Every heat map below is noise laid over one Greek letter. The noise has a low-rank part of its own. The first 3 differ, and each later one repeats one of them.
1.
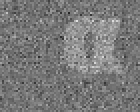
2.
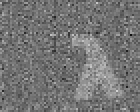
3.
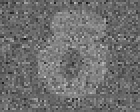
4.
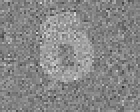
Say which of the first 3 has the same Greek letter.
3
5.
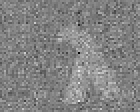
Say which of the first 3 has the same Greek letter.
2
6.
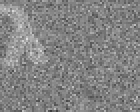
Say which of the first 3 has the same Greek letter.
2
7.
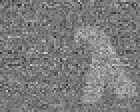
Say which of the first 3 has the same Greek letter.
2
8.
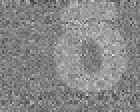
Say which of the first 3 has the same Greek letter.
3
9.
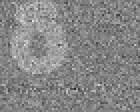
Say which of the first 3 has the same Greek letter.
3
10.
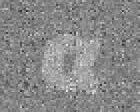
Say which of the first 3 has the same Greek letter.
1
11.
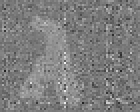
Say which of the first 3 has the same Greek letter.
2
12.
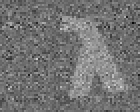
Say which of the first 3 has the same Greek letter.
2
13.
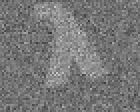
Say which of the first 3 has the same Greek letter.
2
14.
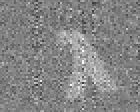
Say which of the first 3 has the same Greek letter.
2
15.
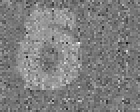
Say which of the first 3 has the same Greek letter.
3
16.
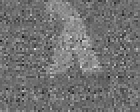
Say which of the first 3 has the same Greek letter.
2
